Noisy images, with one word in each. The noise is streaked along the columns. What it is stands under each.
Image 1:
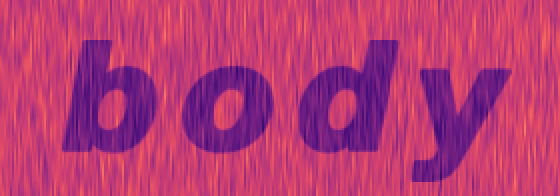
body
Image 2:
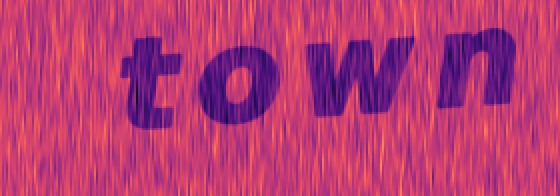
town
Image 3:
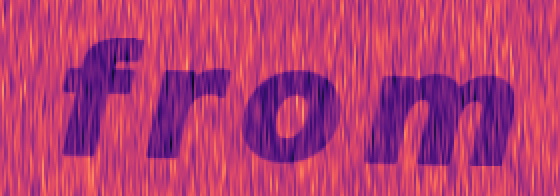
from
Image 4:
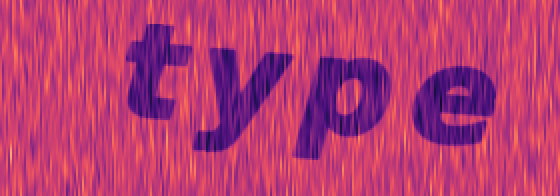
type
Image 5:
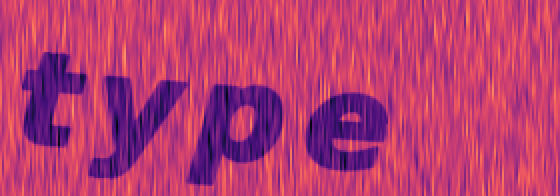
type
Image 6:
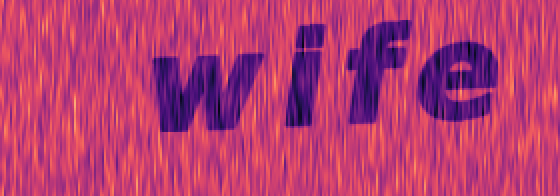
wife
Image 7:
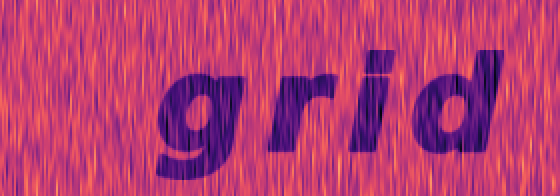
grid
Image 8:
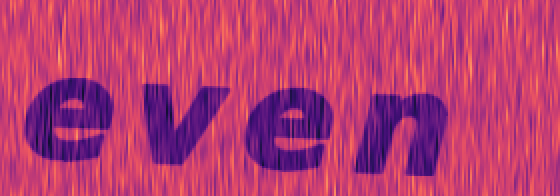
even
